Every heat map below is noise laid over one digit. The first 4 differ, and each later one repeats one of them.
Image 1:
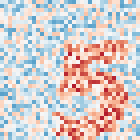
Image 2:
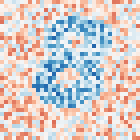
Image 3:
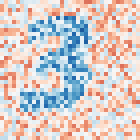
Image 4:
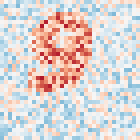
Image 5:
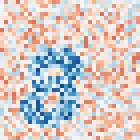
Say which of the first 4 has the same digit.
2
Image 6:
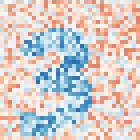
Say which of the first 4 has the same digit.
3
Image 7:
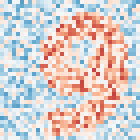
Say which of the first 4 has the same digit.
4
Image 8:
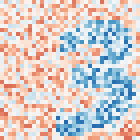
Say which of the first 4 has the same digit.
3
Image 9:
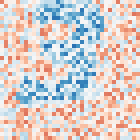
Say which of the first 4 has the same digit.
3
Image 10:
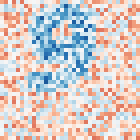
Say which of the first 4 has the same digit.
4
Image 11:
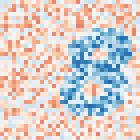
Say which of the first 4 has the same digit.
2
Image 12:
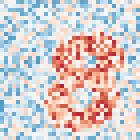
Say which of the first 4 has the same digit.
2
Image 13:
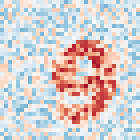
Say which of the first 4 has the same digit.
4
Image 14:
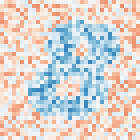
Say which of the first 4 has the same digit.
2
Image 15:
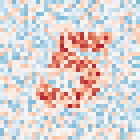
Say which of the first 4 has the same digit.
1
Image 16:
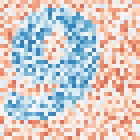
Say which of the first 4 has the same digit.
4
